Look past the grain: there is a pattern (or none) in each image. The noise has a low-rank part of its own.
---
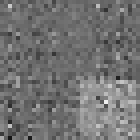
one block
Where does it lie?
bottom right
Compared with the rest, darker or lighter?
lighter
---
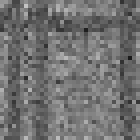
bands of rows crossing bands of columns
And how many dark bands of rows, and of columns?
1 and 3
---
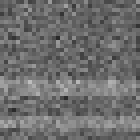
bands of rows
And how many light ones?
2
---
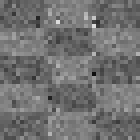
a checkerboard
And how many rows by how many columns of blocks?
5 by 3
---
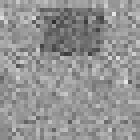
one block
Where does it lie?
top middle
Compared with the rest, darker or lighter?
darker
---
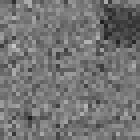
one block
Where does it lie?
top right
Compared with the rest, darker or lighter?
darker
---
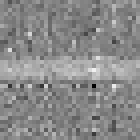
one band of rows
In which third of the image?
middle
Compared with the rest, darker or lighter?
lighter
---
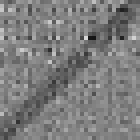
a diagonal band
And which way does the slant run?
bottom left to top right
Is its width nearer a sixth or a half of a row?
a sixth
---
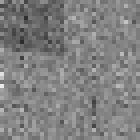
one block
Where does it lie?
top left
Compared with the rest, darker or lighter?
darker
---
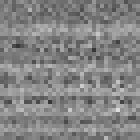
bands of rows
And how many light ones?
5
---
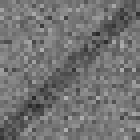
a diagonal band
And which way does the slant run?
bottom left to top right
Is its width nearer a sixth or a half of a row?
a sixth
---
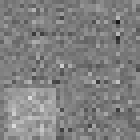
one block
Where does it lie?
bottom left
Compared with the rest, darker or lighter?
lighter
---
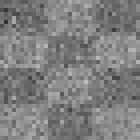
a checkerboard
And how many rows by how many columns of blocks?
4 by 3
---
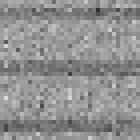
bands of rows
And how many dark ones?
3
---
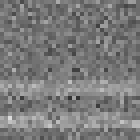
bands of rows
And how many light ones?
2
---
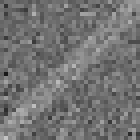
a diagonal band
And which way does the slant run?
bottom left to top right
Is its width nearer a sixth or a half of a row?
a sixth
